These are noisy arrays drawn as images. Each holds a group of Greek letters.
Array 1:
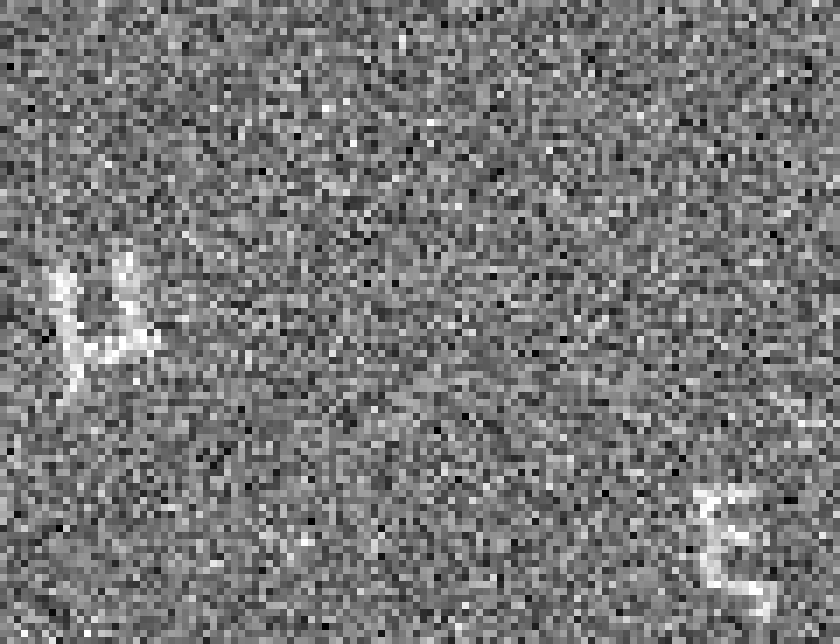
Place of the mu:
middle left
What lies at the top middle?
nothing
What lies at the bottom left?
nothing
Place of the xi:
bottom right
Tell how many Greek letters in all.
2
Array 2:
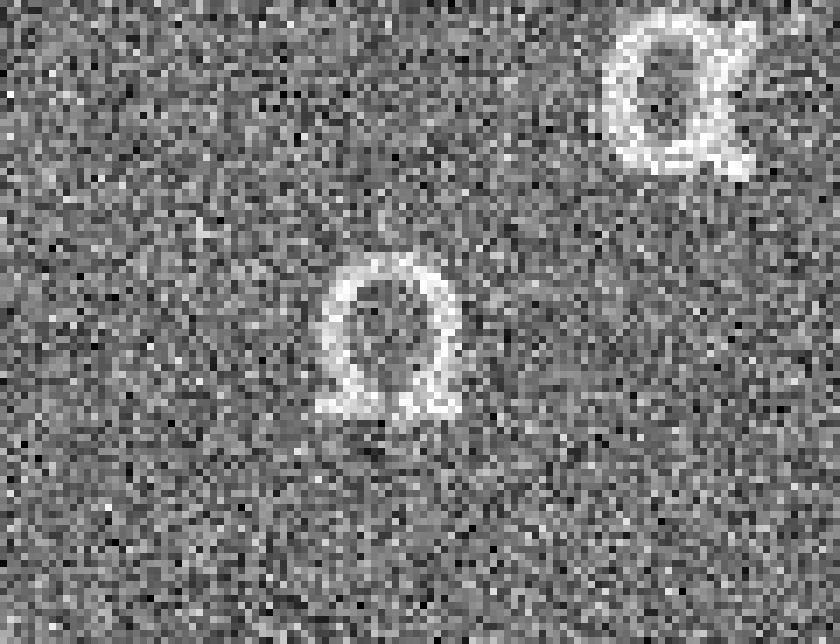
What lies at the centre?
omega
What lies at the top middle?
nothing
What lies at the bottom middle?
nothing
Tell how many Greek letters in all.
2
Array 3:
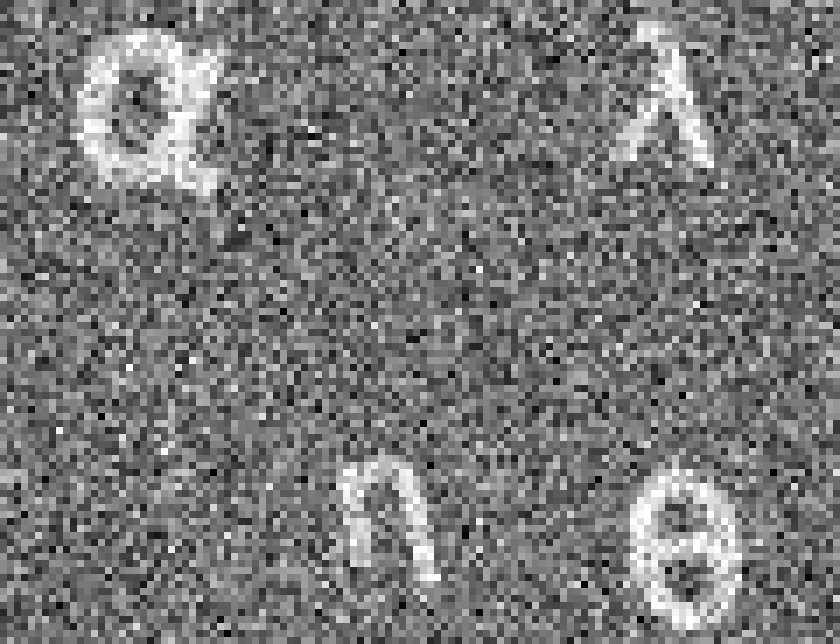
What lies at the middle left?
nothing
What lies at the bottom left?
nothing
